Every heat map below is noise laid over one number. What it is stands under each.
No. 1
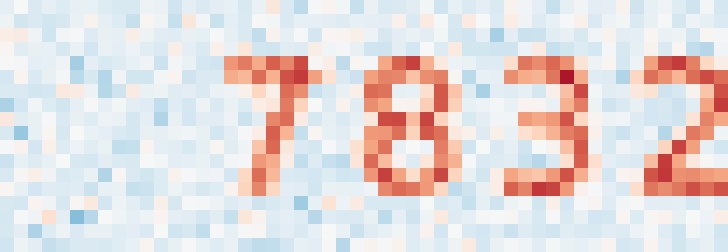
7832
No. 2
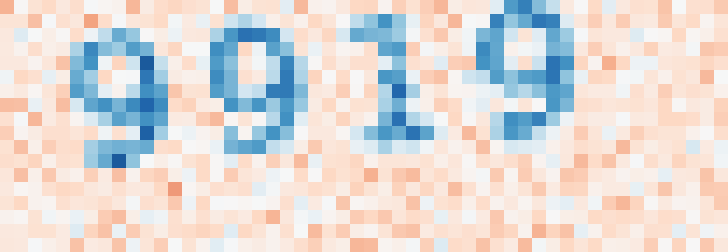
9919
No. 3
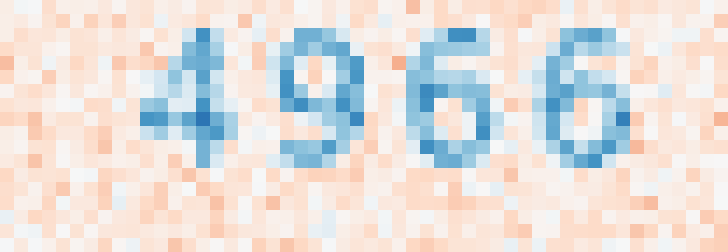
4966
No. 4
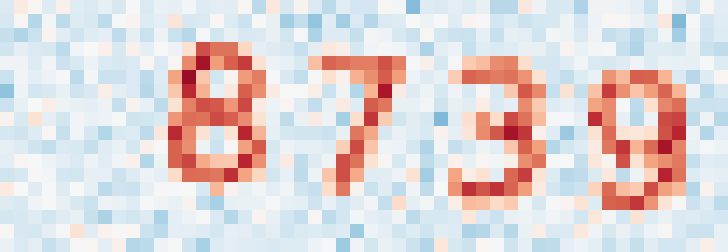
8739
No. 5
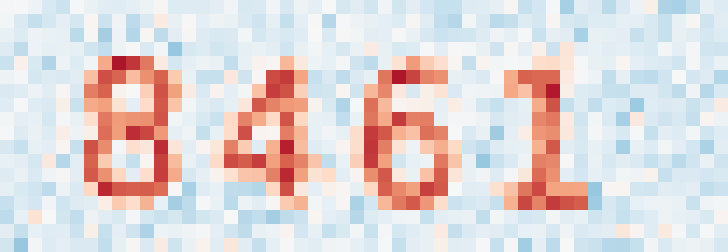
8461
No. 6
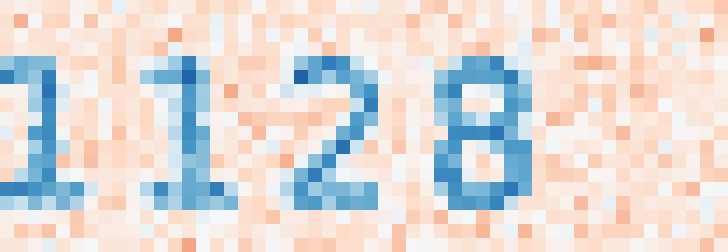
1128
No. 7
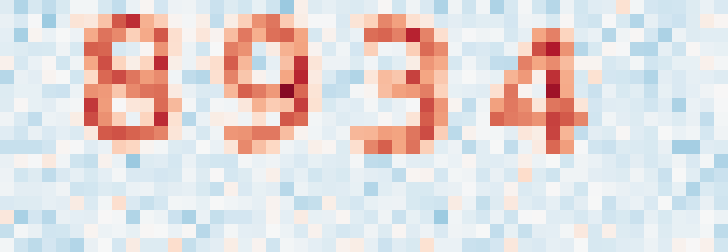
8934
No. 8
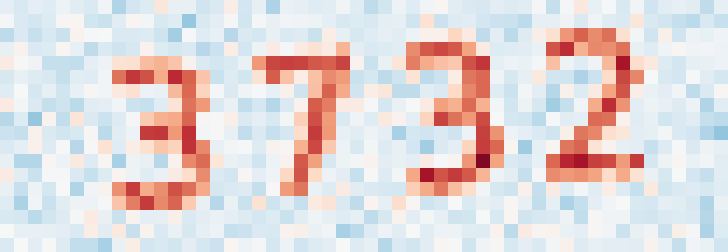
3732
